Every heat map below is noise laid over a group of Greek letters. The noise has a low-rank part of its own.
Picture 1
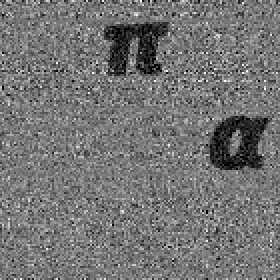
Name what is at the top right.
nothing
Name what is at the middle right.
alpha
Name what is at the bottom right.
nothing
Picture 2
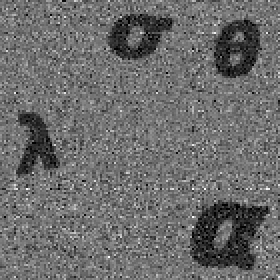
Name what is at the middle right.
nothing
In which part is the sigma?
top middle
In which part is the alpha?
bottom right
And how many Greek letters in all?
4
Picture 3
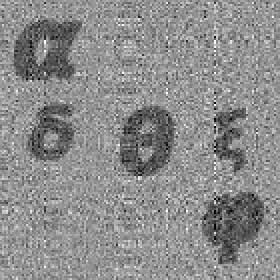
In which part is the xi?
middle right
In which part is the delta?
middle left
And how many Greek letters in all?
5
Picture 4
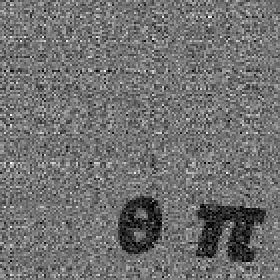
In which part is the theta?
bottom middle
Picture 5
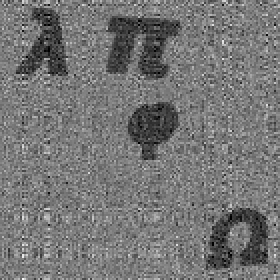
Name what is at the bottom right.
omega
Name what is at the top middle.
pi
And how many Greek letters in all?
4
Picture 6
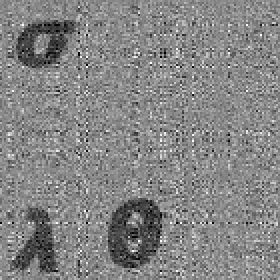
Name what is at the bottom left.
lambda
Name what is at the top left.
sigma
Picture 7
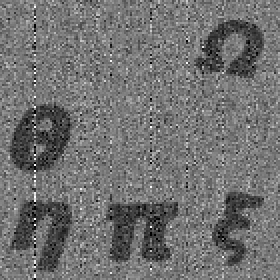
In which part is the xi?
bottom right
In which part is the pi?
bottom middle
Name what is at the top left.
nothing
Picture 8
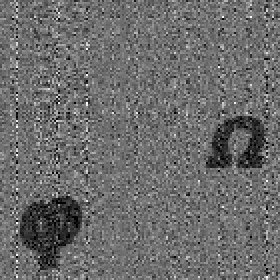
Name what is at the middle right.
omega
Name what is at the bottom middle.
nothing
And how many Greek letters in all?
2
